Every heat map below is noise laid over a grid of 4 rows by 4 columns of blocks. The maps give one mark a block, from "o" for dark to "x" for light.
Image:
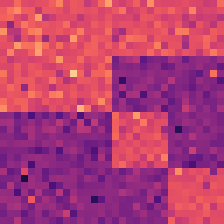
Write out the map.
x x x x
x x o o
o o x o
o o o x
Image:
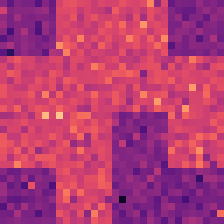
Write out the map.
o x x o
x x x x
x x o x
o x o o
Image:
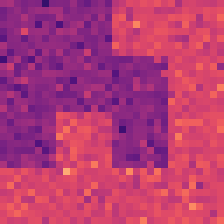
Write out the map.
o o x x
o o o x
o x o x
x x x x
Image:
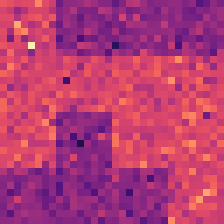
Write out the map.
x o o o
x x x x
x o x x
o o o x
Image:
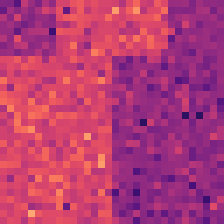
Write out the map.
o x x o
x x o o
x x o o
x x o o
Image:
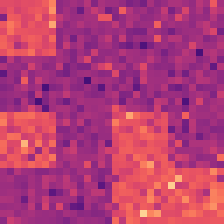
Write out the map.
x o o o
o o o o
x o x o
o o x x
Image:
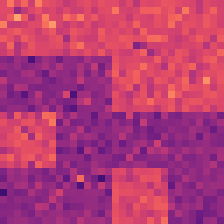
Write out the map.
x x x x
o o x x
x o o o
o o x o
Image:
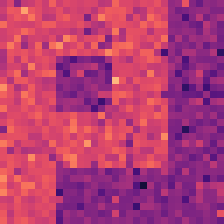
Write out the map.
x x x o
x o x o
x x x o
x o o o
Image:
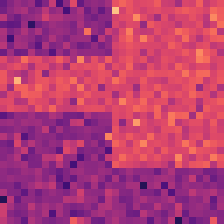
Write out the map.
o o x x
x x x x
o o x x
o o o o
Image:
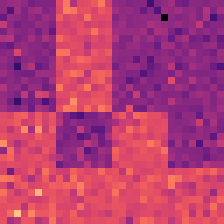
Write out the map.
o x o o
o x o o
x o x o
x x x x
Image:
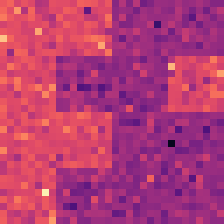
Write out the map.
x x o o
x o o x
x x o o
x o o o
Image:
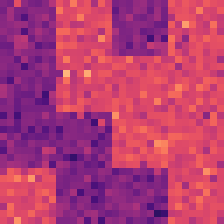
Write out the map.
o x o x
o x x x
o o x x
x o o x
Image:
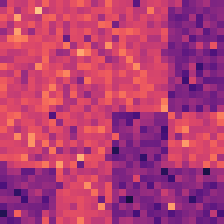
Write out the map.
x x x o
x x x o
x x o x
o x o o
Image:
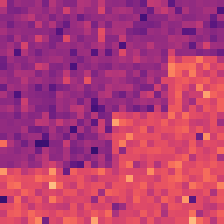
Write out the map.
o o o o
o o o x
o o x x
x x x x
